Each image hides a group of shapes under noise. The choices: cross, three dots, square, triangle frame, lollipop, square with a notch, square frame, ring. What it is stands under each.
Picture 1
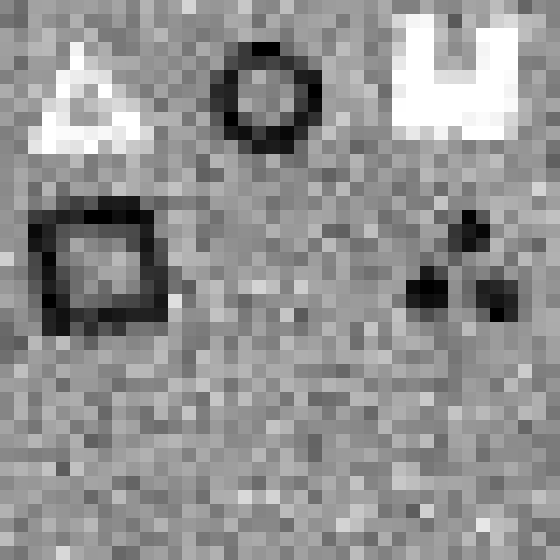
top left: light triangle frame; top middle: dark ring; top right: light square with a notch; middle left: dark square frame; middle right: dark three dots
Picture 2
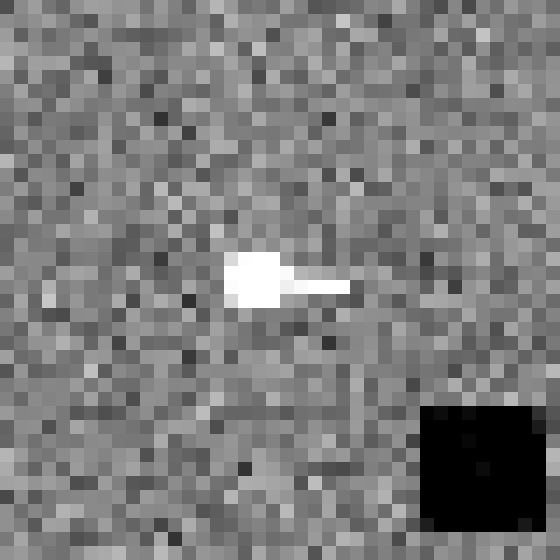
centre: light lollipop; bottom right: dark square
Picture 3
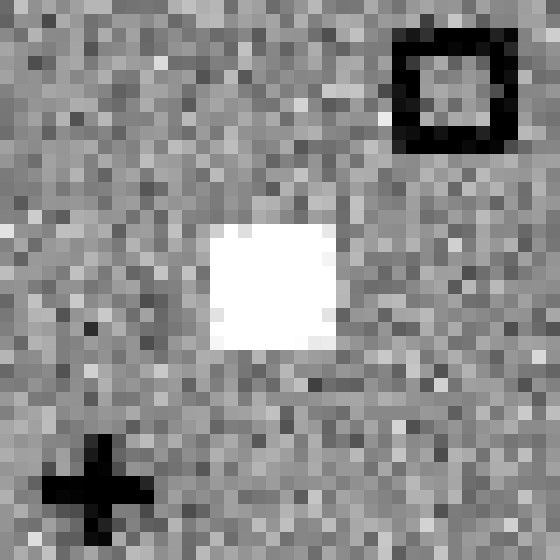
top right: dark square frame; centre: light square; bottom left: dark cross
